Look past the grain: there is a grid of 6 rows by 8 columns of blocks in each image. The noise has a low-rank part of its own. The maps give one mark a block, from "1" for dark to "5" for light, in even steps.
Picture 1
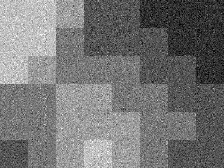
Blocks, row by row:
5 5 4 2 2 1 1 1
5 5 3 2 2 2 1 1
5 4 3 3 3 2 2 1
3 3 4 4 3 3 2 2
3 3 4 4 4 3 3 2
2 3 4 5 4 3 2 2
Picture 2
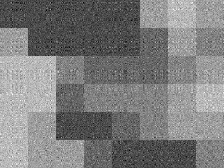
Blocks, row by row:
1 1 1 1 1 4 5 4
4 1 1 1 1 2 4 3
5 5 3 2 2 2 3 4
5 5 2 3 3 3 4 5
5 4 1 1 2 3 4 4
5 4 4 2 1 1 1 3
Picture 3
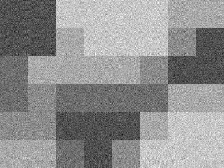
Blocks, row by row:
1 1 5 5 5 5 4 4
1 1 4 5 5 5 3 1
2 4 4 4 4 3 1 1
2 3 2 2 2 2 4 4
3 3 1 1 1 4 5 5
4 4 2 1 3 5 5 5
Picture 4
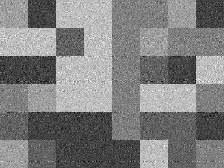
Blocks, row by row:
4 1 5 5 3 3 4 1
5 5 2 5 3 4 3 3
1 1 5 5 3 2 1 5
3 4 5 5 3 5 5 3
2 1 1 1 3 2 2 1
4 2 1 1 1 5 2 3
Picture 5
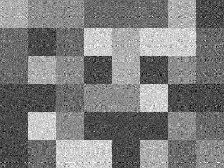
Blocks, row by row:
4 3 3 2 2 2 4 1
2 1 2 5 4 5 5 2
2 4 3 1 4 1 3 2
1 1 2 3 3 5 1 1
1 5 3 1 1 1 3 2
1 2 5 5 1 4 2 3
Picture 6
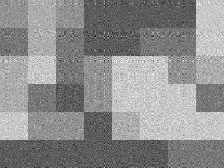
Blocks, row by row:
3 4 3 1 1 1 1 5
2 4 2 1 1 2 2 5
4 5 2 3 5 5 3 4
4 2 1 3 5 5 5 2
5 3 3 1 4 5 5 5
1 1 1 1 1 1 2 2
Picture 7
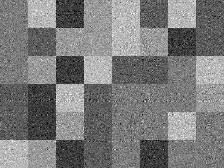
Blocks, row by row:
3 5 1 4 5 2 5 2
3 2 4 4 5 4 1 2
3 4 1 5 2 2 3 5
2 1 5 2 3 3 3 4
2 1 4 2 3 3 5 3
5 4 1 2 3 1 3 3
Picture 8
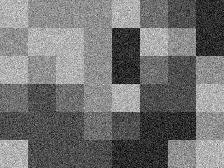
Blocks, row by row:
5 4 4 4 5 3 2 1
4 5 5 4 1 5 4 1
5 4 5 4 1 3 2 4
3 2 3 4 5 2 2 5
2 2 2 3 2 1 1 4
5 2 2 2 1 1 4 5
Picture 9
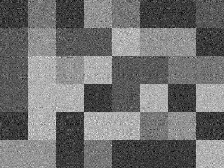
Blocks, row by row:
1 3 1 4 3 1 1 2
2 4 2 2 5 4 4 1
2 5 4 5 2 2 3 3
2 5 5 1 2 5 1 5
1 5 1 5 5 3 4 1
4 4 1 3 1 1 1 5
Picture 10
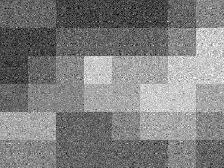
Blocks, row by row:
2 2 1 1 1 1 2 3
1 1 2 2 2 2 3 5
1 2 3 5 4 4 5 5
2 3 3 4 4 5 5 4
4 4 2 2 3 4 4 3
3 3 2 2 2 2 3 2
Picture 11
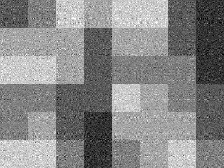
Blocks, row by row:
2 3 5 4 5 5 2 1
4 4 4 2 4 4 2 1
5 5 4 2 3 3 3 1
3 3 2 2 5 4 3 2
3 4 2 1 4 4 4 2
5 5 3 1 3 4 5 3
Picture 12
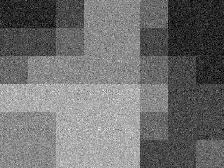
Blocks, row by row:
1 1 2 4 4 3 1 1
2 2 3 4 4 2 1 1
3 4 4 4 4 3 2 1
5 5 5 5 5 4 2 2
4 4 5 5 5 3 2 2
4 4 5 5 5 2 2 3
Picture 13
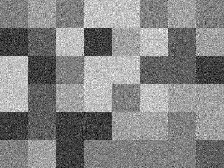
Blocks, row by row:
3 4 3 5 5 3 4 3
1 2 5 1 4 5 2 4
5 1 3 5 5 2 2 1
5 2 4 5 3 5 4 4
1 2 1 1 4 4 3 4
3 4 1 3 3 3 3 2
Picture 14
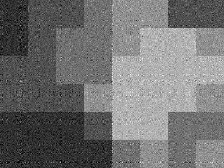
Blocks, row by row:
1 2 2 3 4 4 2 2
1 2 3 3 4 5 5 4
2 2 3 3 5 5 5 5
2 2 2 4 5 5 5 4
1 1 1 2 5 5 3 3
1 1 1 1 3 4 3 4
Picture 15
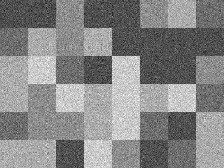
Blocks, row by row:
1 1 3 1 1 3 4 2
2 4 3 4 1 1 1 1
4 5 2 1 5 1 1 3
4 3 5 4 5 4 5 2
2 3 3 4 5 2 1 4
4 4 1 5 3 1 2 4
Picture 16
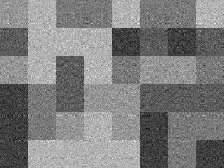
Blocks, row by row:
4 5 3 3 5 3 3 5
2 5 5 5 1 2 1 2
4 5 2 5 3 4 4 3
1 3 2 4 4 2 2 2
1 3 4 5 4 1 3 3
1 5 5 5 5 1 3 1
